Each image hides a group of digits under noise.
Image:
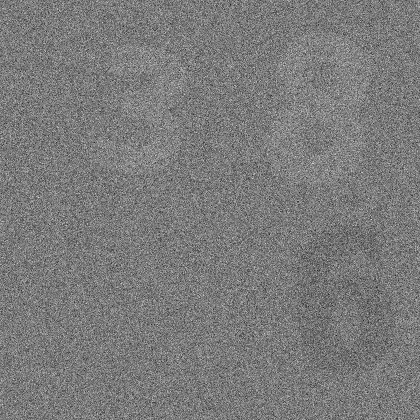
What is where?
top left: light 3; top right: light 8; bottom right: dark 6
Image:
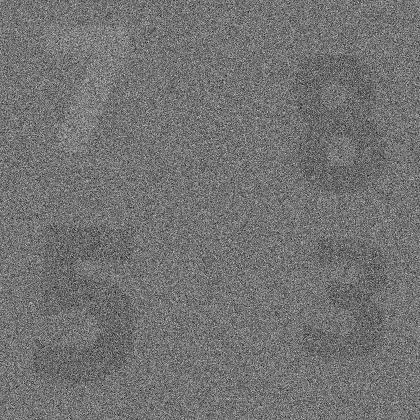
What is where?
top left: light 7; top right: dark 8; bottom left: dark 5; bottom right: dark 3
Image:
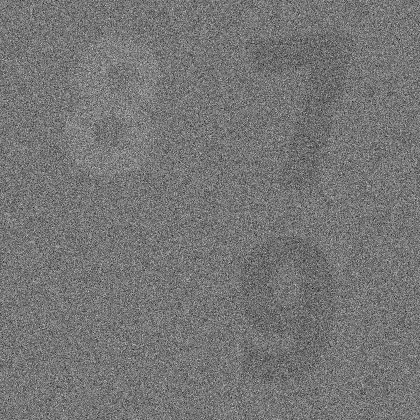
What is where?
top left: light 8; top right: dark 7; bottom right: dark 9
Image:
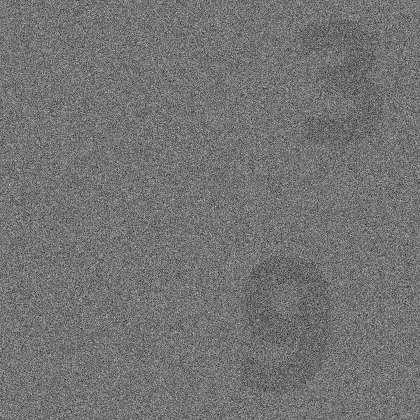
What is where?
top right: dark 3; bottom right: dark 9
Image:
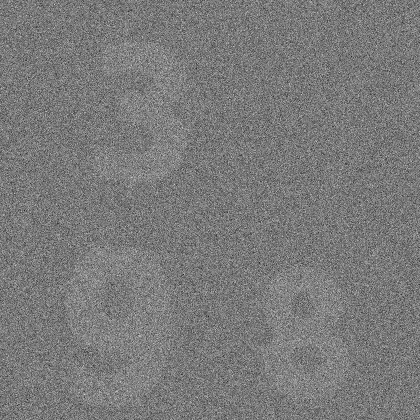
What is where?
top left: light 3; bottom left: light 9; bottom right: light 8
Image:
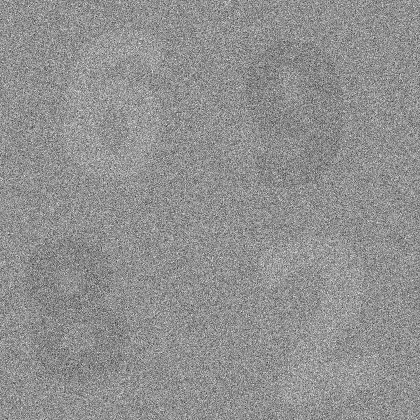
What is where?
top left: light 6; top right: dark 9; bottom left: dark 8; bottom right: light 2
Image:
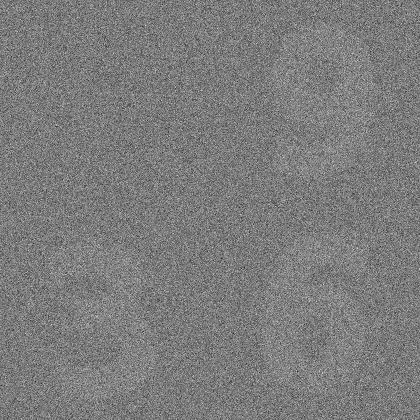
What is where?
top right: light 9; bottom left: light 3; bottom right: light 6
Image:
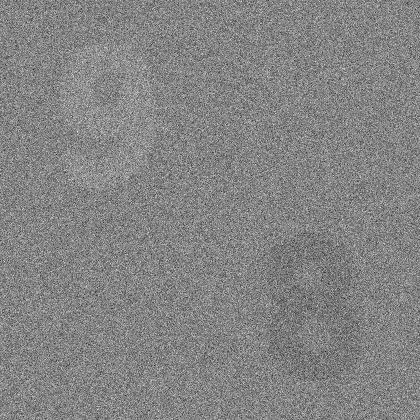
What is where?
top left: light 9; bottom right: dark 8
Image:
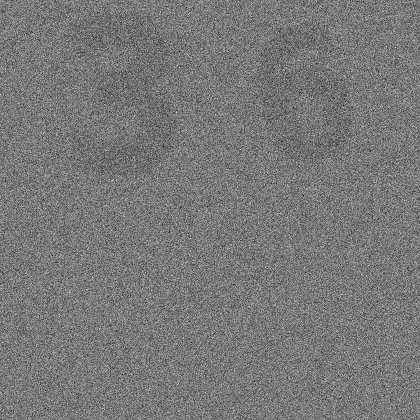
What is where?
top left: dark 3; top right: dark 6
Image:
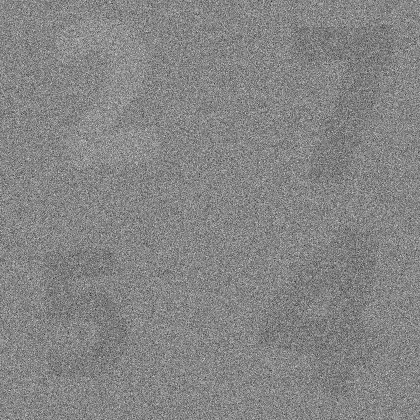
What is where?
top left: light 2; top right: dark 7; bottom left: dark 5; bottom right: dark 4
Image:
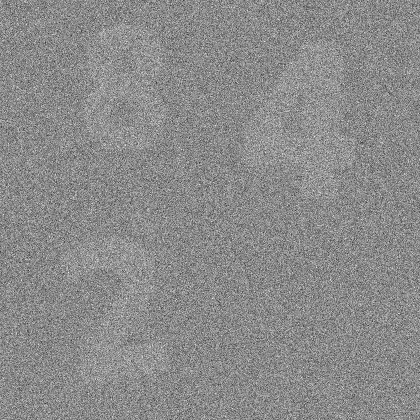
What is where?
top left: light 8; top right: light 4; bottom left: light 2
